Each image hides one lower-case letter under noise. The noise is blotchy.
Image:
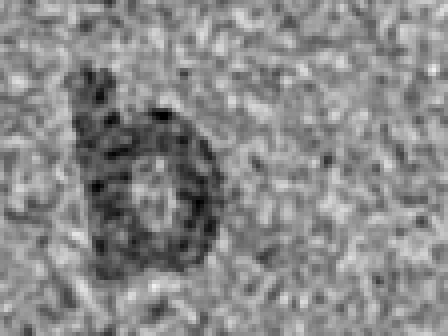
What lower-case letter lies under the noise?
b
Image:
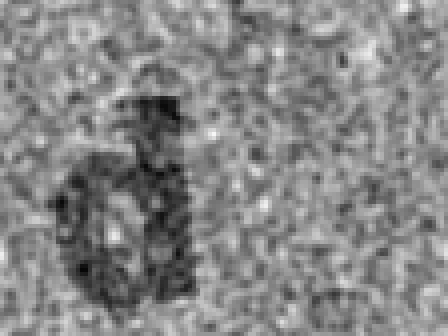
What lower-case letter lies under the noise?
d
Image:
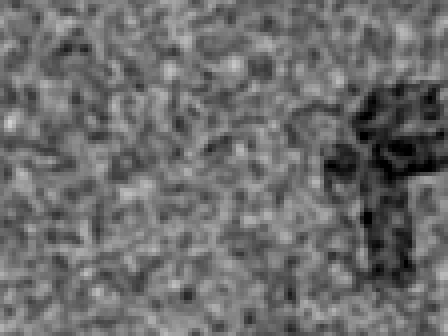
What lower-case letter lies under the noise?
f
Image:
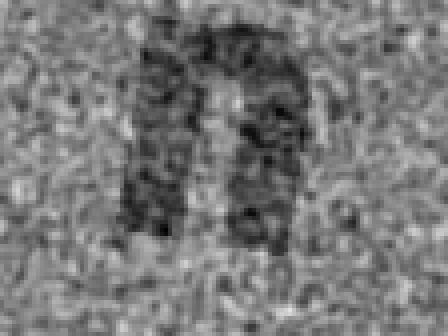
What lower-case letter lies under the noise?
n
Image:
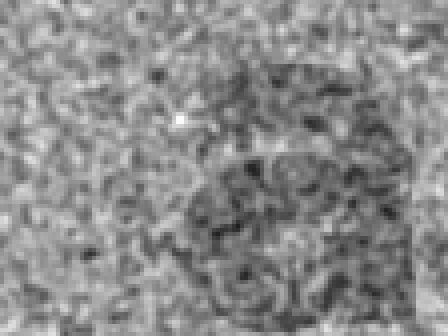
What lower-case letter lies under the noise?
a
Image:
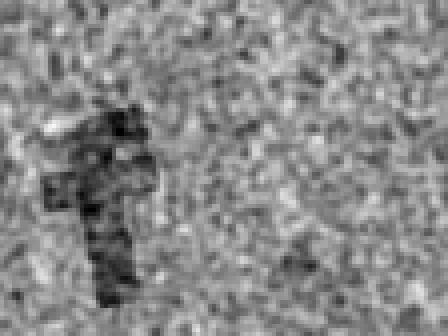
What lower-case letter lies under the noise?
f
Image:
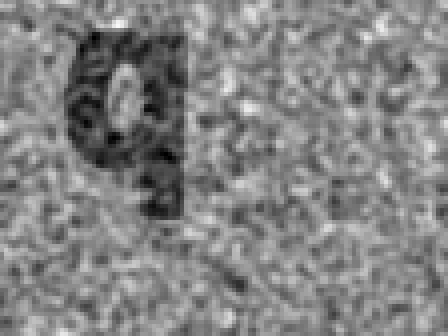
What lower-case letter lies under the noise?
q
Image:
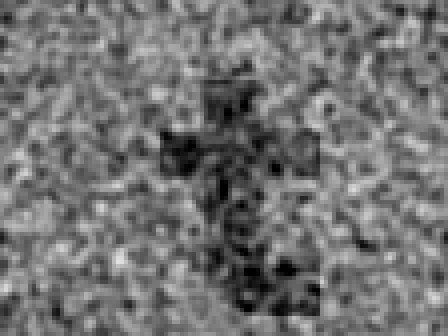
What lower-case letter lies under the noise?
t
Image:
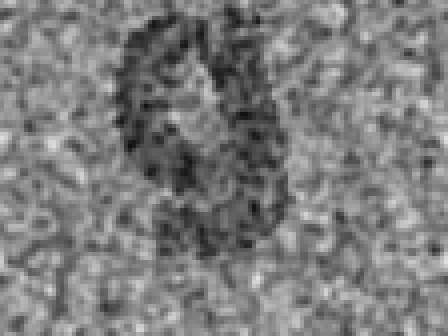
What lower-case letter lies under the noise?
g
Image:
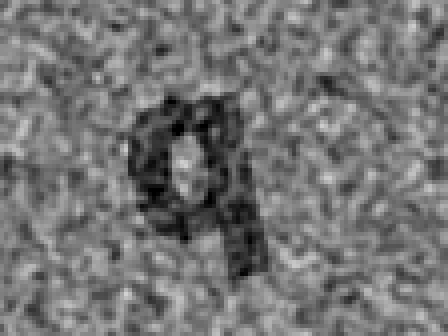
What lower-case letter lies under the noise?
q
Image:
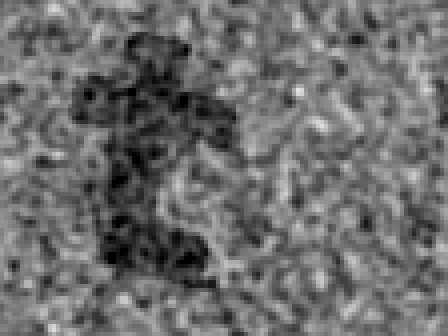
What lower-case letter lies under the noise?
t
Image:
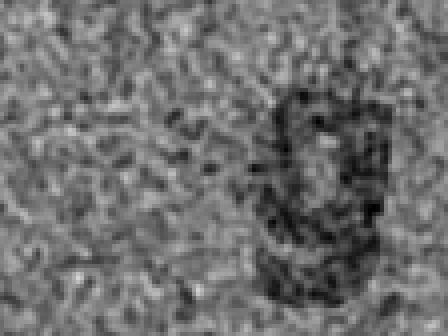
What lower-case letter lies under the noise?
g
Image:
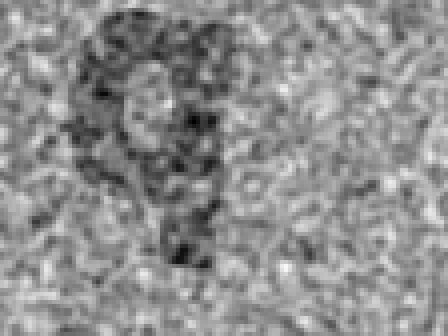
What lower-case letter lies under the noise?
q
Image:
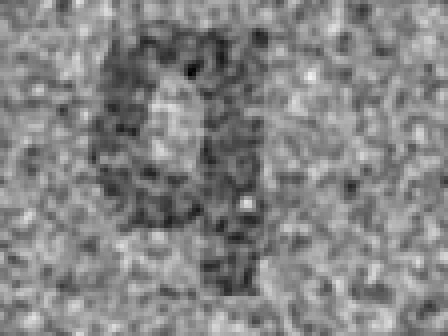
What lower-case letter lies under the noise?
q
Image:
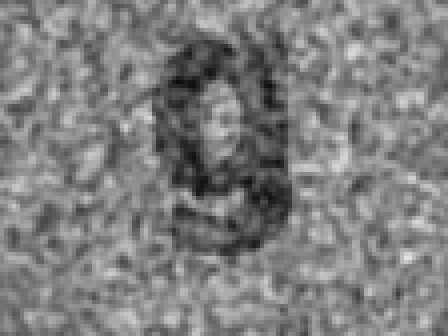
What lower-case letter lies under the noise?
g
